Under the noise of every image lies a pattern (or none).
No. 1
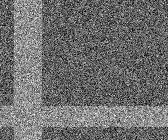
bands of rows crossing bands of columns
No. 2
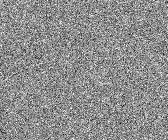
only noise
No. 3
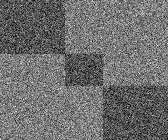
blocks along the diagonal
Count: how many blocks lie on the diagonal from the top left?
3
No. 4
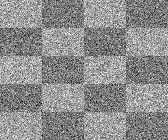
a checkerboard
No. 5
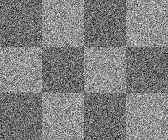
a checkerboard
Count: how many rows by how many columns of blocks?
3 by 4
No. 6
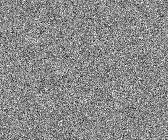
only noise
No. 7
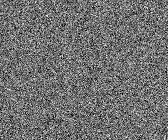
only noise
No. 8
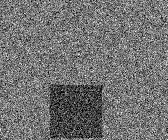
one block
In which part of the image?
bottom middle
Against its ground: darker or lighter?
darker
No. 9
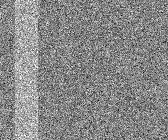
one band of columns
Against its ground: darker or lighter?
lighter
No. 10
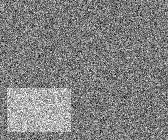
one block
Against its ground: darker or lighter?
lighter
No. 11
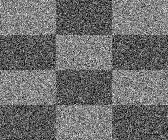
a checkerboard
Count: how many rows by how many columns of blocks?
4 by 3
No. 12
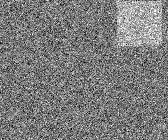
one block
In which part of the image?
top right
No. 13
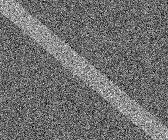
a diagonal band
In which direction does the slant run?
top left to bottom right
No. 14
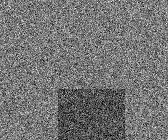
one block
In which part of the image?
bottom middle
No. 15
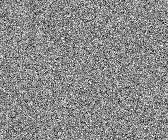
only noise
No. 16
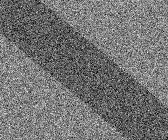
a diagonal band
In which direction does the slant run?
top left to bottom right
